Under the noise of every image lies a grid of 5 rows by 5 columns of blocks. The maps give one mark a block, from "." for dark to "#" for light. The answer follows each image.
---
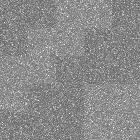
. . # # .
. # # . .
# # . . .
# . . # #
. . . # #
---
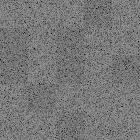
# # # . #
. # . # #
. # . # .
# . # # #
# # . # #
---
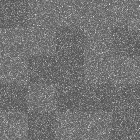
. # # # #
# # . # .
# . . # #
. # . . .
# . # # .
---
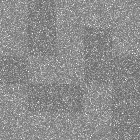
# . # # #
# . # . #
. # # . .
# . . # .
# # # # .
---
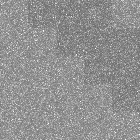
# . . . #
# # . . .
# # # . .
# # # # .
# # # # #
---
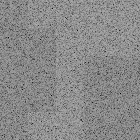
. # # # #
. . # # #
. . # . .
. . # . .
. # # . .
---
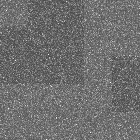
# . . # #
. . . # #
. . . # .
# # # # .
# # # # #
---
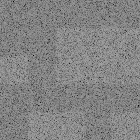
. . . . .
. . # # #
# . # # #
. . . . .
. # # . #
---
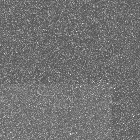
. . . . .
. . . . .
. . . . .
# # # # .
# # # # .
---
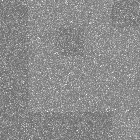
. # # # .
. # . # #
. # # # #
. # # # #
. . . . #
